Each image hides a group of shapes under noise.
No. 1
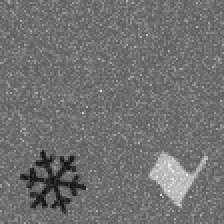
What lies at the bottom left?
snowflake
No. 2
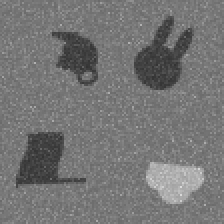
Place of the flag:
bottom left
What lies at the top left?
teapot
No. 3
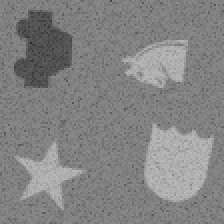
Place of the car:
top left
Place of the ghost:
bottom right
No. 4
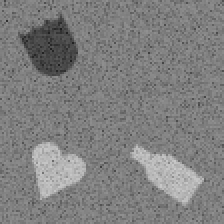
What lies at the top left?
ghost
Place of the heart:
bottom left
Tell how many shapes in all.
3
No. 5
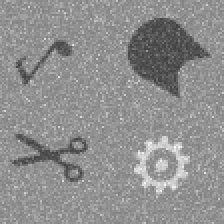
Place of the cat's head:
top right
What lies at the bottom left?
pair of scissors
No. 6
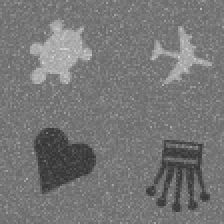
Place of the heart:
bottom left
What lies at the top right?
airplane
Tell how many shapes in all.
4
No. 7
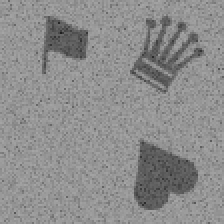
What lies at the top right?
chess queen
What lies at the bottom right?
heart
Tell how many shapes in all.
3
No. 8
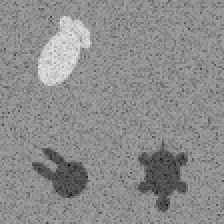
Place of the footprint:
top left
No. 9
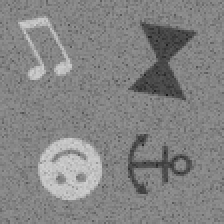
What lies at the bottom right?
anchor
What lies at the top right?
bow tie
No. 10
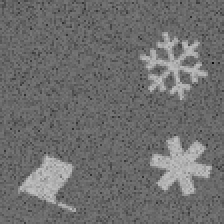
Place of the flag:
bottom left
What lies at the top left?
nothing
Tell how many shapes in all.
3
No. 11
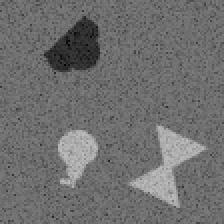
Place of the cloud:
top left
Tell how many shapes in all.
3
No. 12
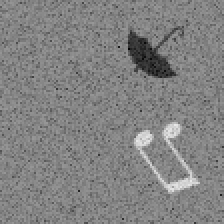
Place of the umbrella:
top right
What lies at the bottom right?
pair of musical notes
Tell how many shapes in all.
2
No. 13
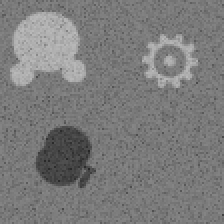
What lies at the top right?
gear
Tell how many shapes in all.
3
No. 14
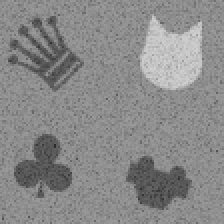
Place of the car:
bottom right
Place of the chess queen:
top left
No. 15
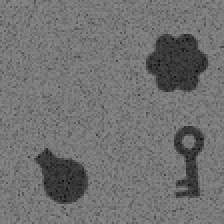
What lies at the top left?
nothing
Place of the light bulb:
bottom left
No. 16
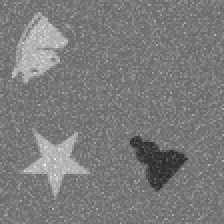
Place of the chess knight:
top left
